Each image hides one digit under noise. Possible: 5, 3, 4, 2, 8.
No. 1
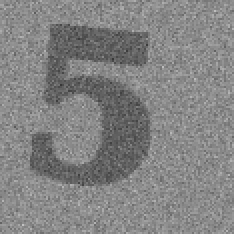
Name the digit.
5
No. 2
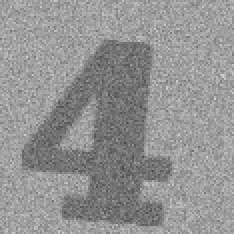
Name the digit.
4
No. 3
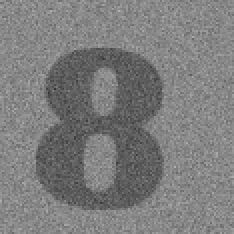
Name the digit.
8
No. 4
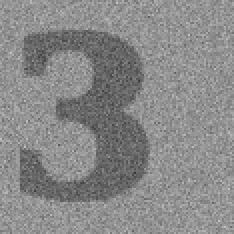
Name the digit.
3
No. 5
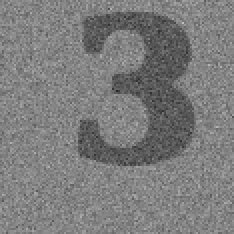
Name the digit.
3
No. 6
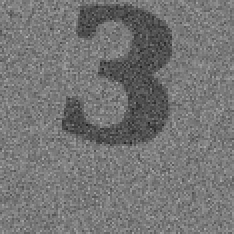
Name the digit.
3
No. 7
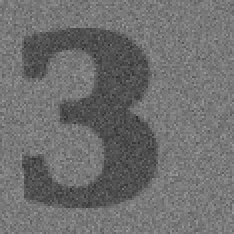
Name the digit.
3
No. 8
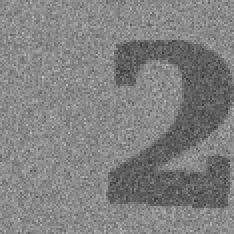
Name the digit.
2
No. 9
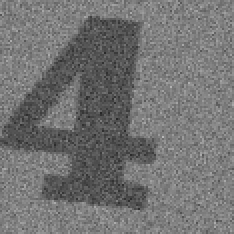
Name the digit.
4
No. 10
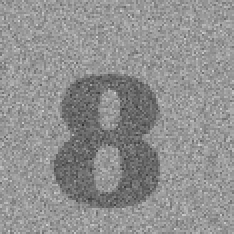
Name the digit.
8
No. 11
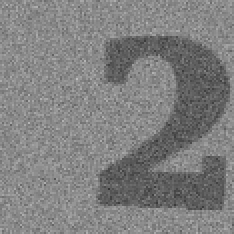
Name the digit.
2
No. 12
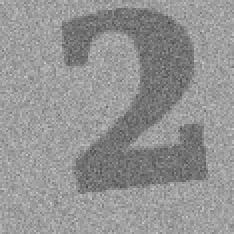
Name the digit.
2
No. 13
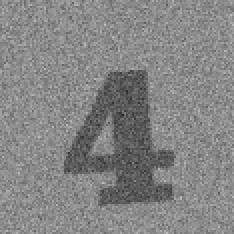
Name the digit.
4
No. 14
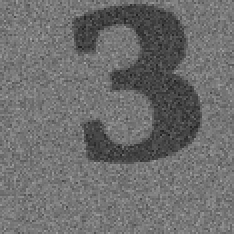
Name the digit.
3
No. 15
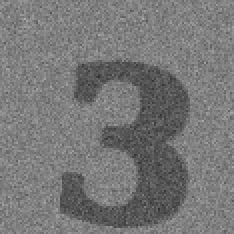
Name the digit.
3
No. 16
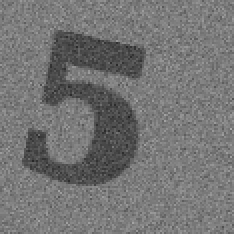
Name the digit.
5
